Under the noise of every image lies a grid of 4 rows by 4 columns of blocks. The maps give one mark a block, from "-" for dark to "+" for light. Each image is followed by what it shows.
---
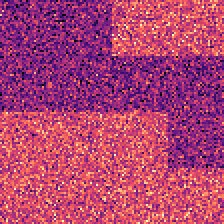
--++
----
+++-
++++
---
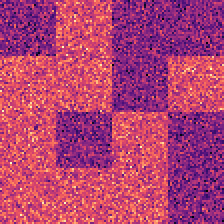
-+--
++-+
+-+-
+++-
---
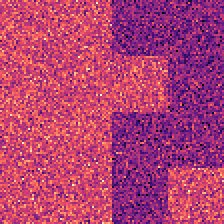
++--
+++-
++--
++-+
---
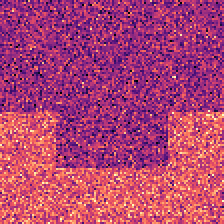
----
----
+--+
++++
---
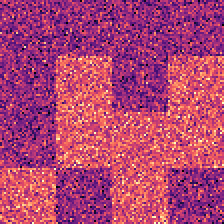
----
-+-+
-+++
+-+-
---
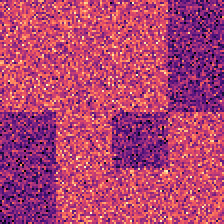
+++-
+++-
-+-+
-+++
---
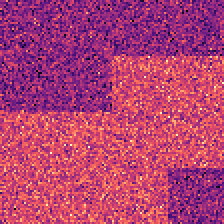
----
--++
++++
+++-
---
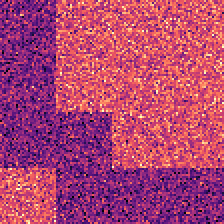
-+++
-+++
--++
+---
